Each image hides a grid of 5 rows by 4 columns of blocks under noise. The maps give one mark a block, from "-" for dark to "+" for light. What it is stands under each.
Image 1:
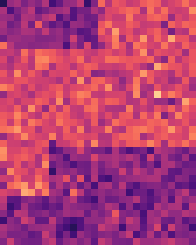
- - + +
+ + + +
+ + + +
+ - - -
- - - -
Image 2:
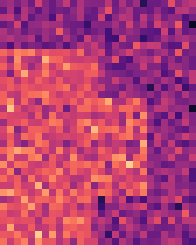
- - - -
+ + - -
+ + + -
+ + + -
+ + - -
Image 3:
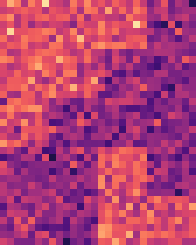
+ + + -
+ + - -
+ - - -
- - + -
- - + +
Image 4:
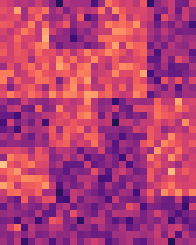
+ - + -
+ + + -
- + - +
+ - - +
- - - -
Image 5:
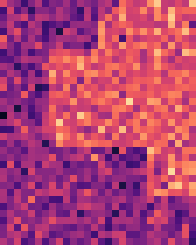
- - + +
- + + +
- + + +
- - - +
- - - -
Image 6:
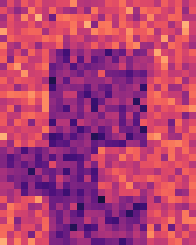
+ + + +
+ - - +
+ - - +
- - + +
+ - - +
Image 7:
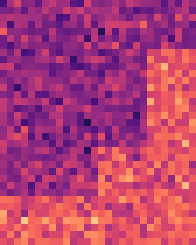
- - - -
- - - +
- - - +
- - + +
+ + + +
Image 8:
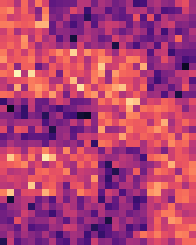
+ - - -
+ + + -
- - + +
+ + - +
- - - +
